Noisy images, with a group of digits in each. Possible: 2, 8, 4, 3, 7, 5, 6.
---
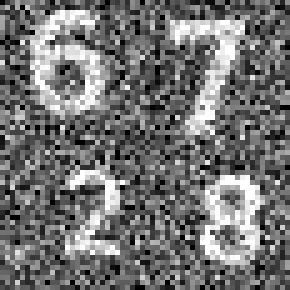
top left: light 6; top right: light 7; bottom left: light 2; bottom right: light 8
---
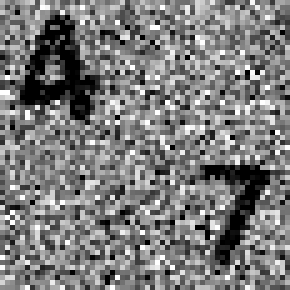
top left: dark 4; bottom right: dark 7
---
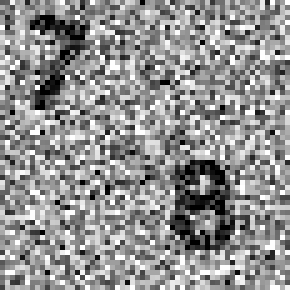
top left: dark 7; bottom right: dark 8
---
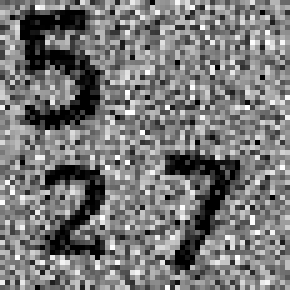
top left: dark 5; bottom left: dark 2; bottom right: dark 7
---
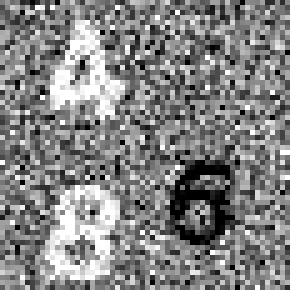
top left: light 4; bottom left: light 8; bottom right: dark 6
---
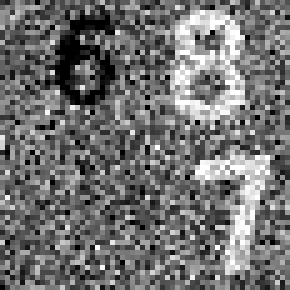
top left: dark 6; top right: light 8; bottom right: light 7
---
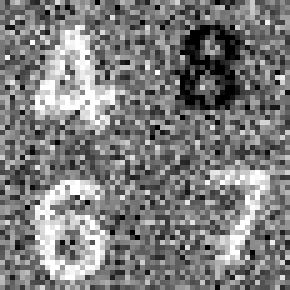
top left: light 4; top right: dark 8; bottom left: light 6; bottom right: light 7
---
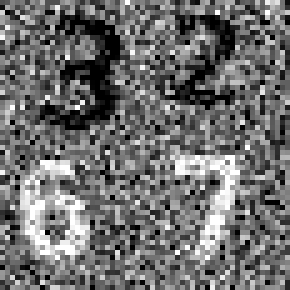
top left: dark 3; top right: dark 2; bottom left: light 6; bottom right: light 7
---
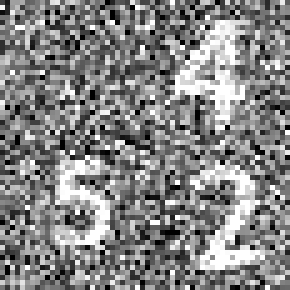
top right: light 4; bottom left: light 5; bottom right: light 2
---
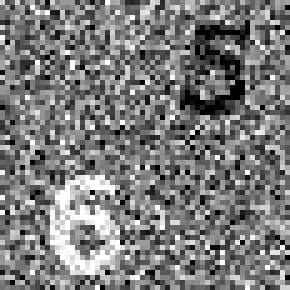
top right: dark 5; bottom left: light 6
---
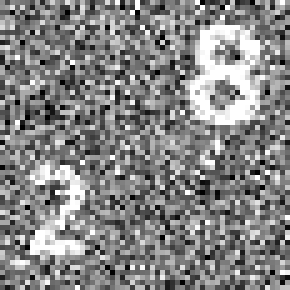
top right: light 8; bottom left: light 2
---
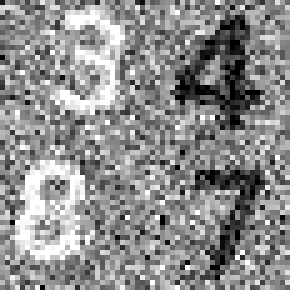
top left: light 3; top right: dark 4; bottom left: light 8; bottom right: dark 7
